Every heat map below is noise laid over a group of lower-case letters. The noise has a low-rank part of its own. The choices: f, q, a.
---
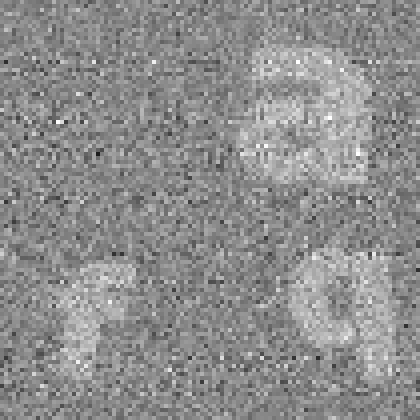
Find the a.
top right
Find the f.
bottom left
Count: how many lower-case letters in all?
3
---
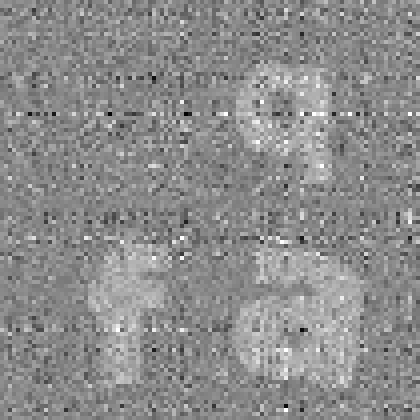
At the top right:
q
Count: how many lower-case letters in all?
3
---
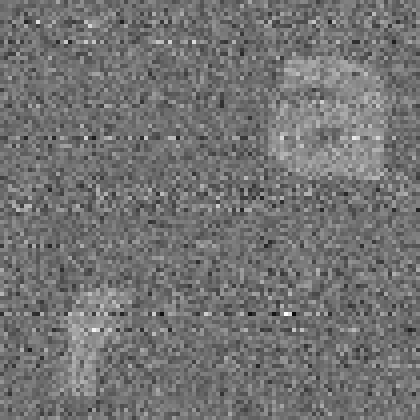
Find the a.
top right
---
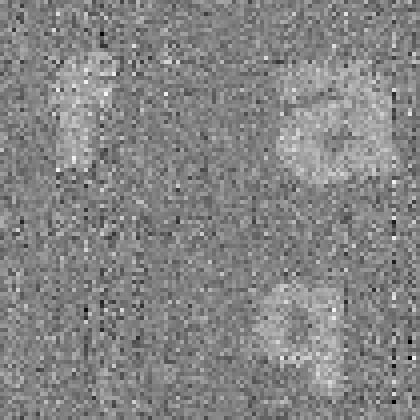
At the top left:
f
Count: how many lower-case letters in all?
3
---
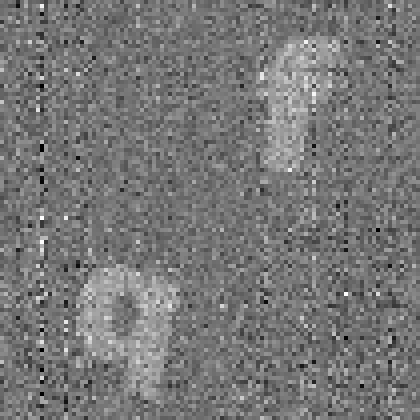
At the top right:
f
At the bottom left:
q
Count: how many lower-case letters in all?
2
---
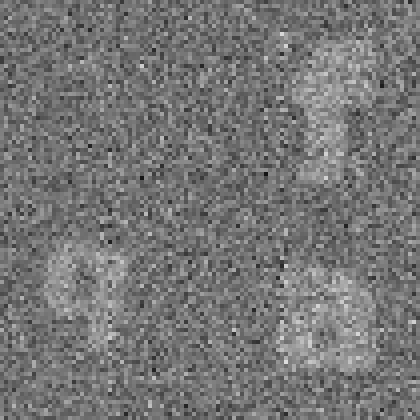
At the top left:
nothing
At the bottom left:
q
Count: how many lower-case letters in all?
3
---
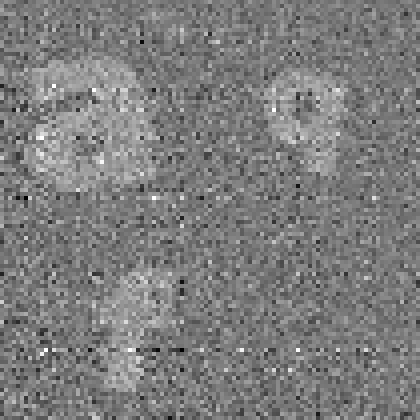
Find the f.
bottom left
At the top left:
a
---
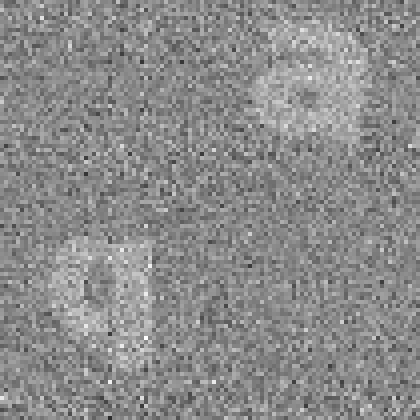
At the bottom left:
q
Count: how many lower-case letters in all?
2
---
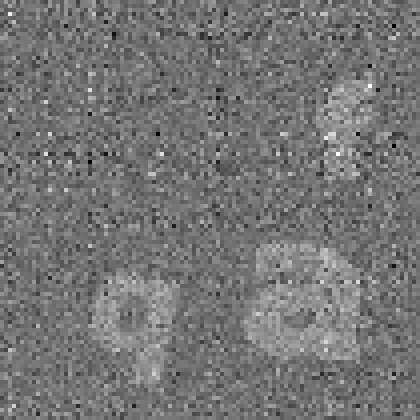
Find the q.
bottom left
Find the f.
top right
